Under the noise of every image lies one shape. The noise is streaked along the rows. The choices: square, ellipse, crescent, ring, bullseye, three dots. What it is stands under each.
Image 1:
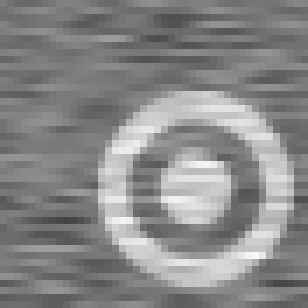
light bullseye
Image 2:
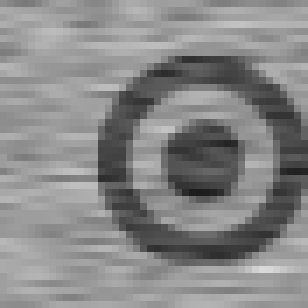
dark bullseye
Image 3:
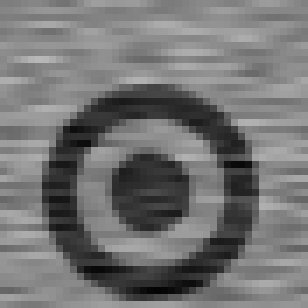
dark bullseye
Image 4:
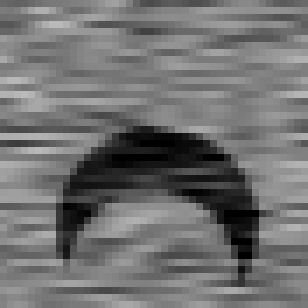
dark crescent
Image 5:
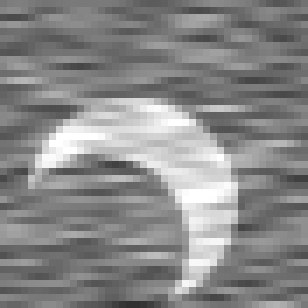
light crescent
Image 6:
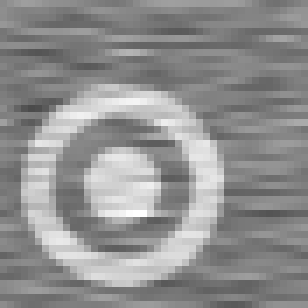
light bullseye
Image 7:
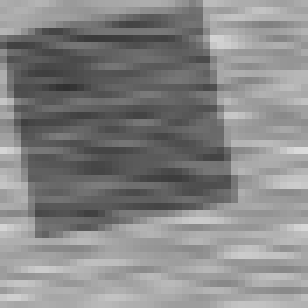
dark square
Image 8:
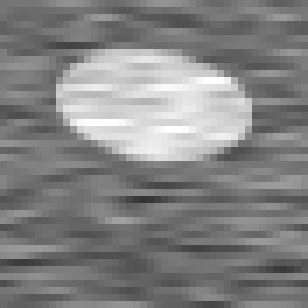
light ellipse
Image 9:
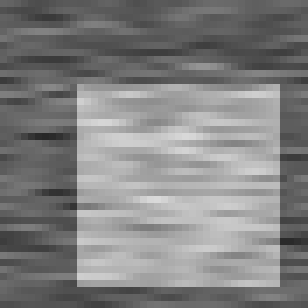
light square
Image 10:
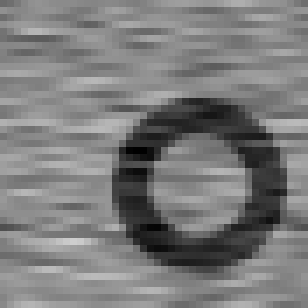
dark ring
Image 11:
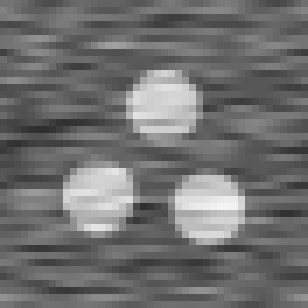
light three dots
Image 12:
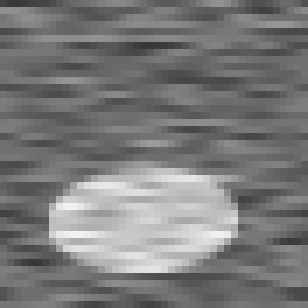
light ellipse
